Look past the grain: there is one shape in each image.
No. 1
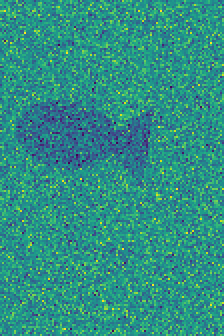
fish
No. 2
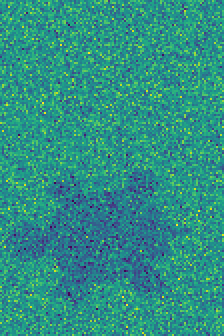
turtle
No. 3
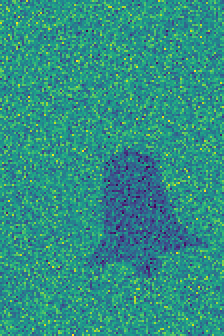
bell
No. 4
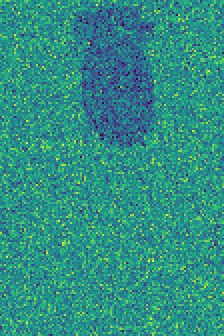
footprint
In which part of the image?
top middle
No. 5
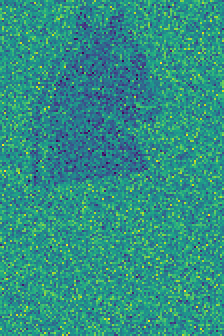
chess knight
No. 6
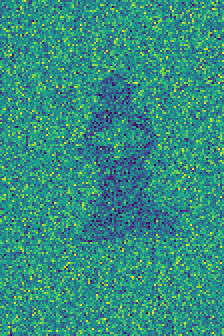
chess bishop
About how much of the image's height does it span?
half
